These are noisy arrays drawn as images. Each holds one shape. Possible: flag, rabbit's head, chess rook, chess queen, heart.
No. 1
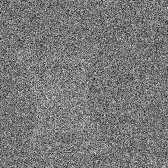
light chess rook
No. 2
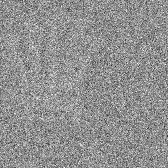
light chess queen
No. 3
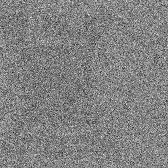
dark chess rook
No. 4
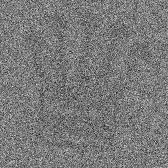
dark chess queen
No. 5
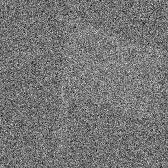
light flag
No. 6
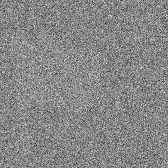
light flag
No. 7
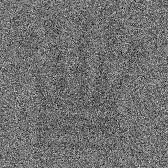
dark chess queen
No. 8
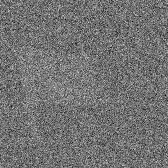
light flag
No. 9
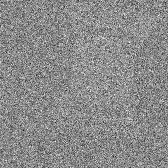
light chess rook
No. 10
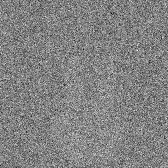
light rabbit's head
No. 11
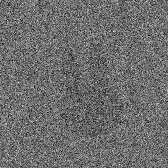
dark rabbit's head
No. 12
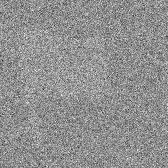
light flag
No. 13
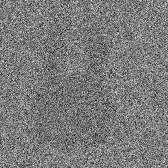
dark rabbit's head
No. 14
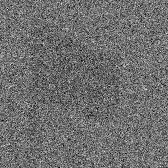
dark flag
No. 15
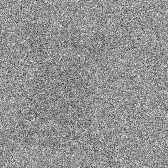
dark chess rook
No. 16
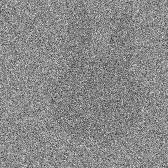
dark rabbit's head
